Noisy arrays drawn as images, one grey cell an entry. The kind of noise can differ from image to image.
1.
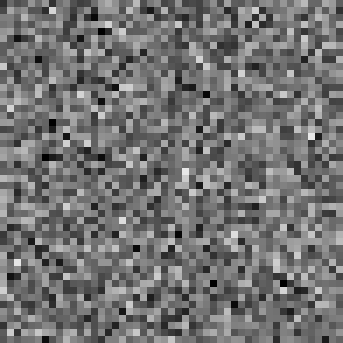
independent entries
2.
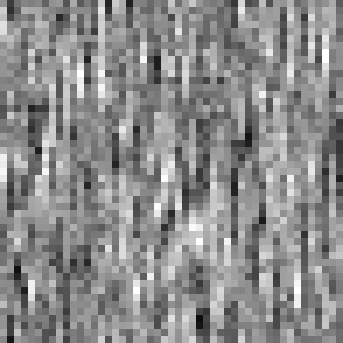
streaked along the columns
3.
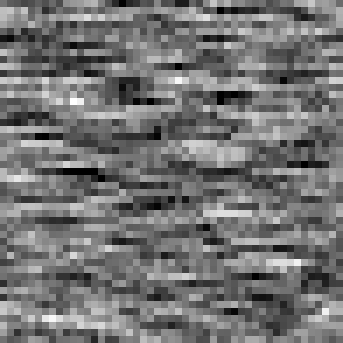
streaked along the rows
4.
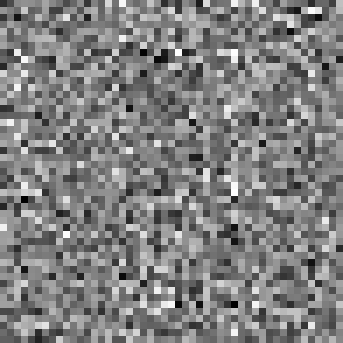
low rank plus noise
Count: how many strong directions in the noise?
five to eight
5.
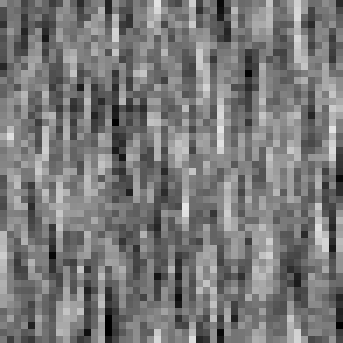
streaked along the columns
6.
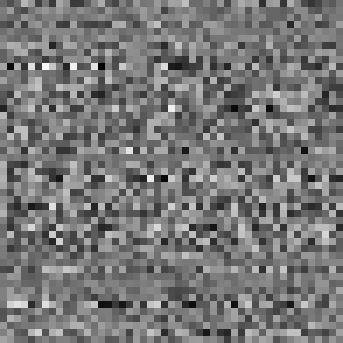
rows of uneven size
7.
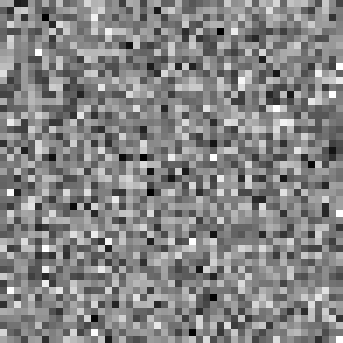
independent entries
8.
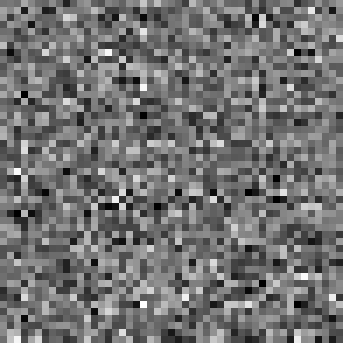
low rank plus noise
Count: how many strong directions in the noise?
three or four
